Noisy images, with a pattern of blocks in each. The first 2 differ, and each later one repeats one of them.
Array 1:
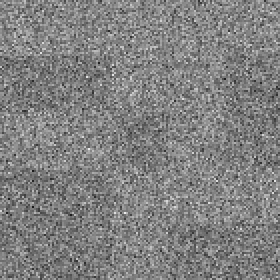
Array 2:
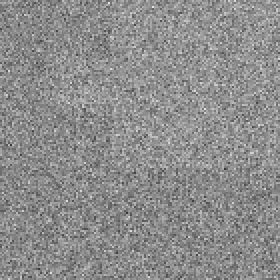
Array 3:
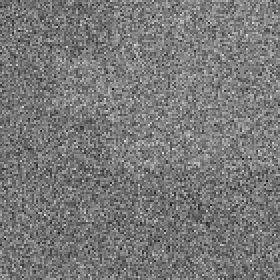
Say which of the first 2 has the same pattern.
2
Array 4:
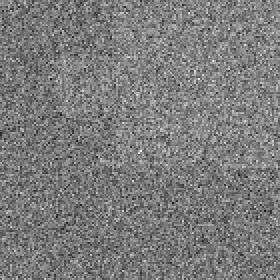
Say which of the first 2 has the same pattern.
2
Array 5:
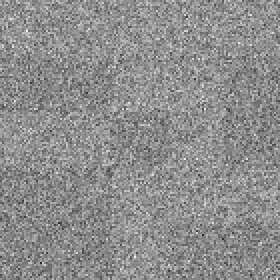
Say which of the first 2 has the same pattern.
1
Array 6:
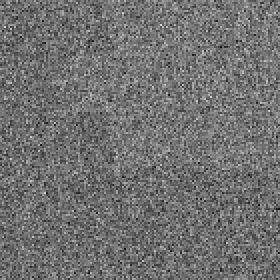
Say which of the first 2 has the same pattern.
2
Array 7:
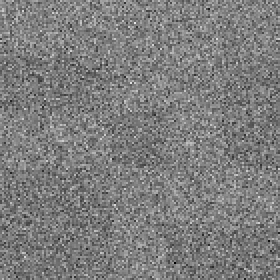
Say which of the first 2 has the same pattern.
1
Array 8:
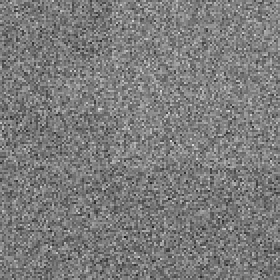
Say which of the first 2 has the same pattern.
2
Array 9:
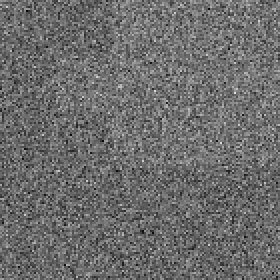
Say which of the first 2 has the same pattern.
2
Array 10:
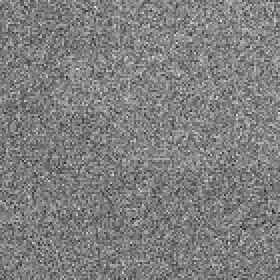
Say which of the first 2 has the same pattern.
2
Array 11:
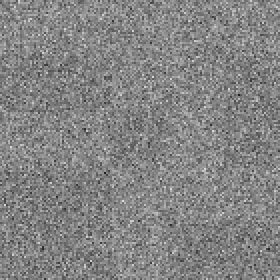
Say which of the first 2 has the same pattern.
1
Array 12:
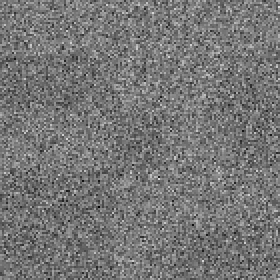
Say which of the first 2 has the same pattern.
1
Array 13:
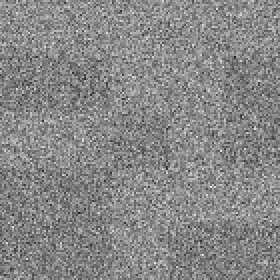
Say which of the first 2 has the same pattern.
1
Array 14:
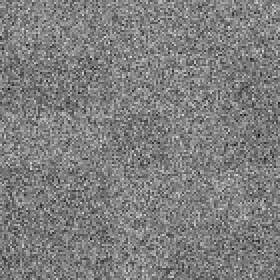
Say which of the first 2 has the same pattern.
1
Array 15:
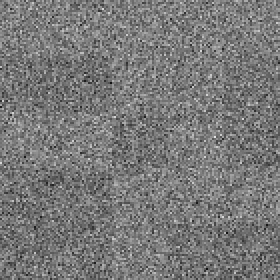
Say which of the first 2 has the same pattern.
1
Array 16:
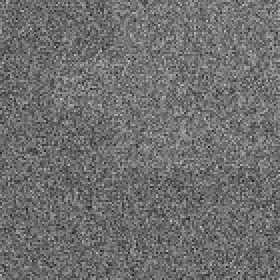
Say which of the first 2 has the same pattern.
2
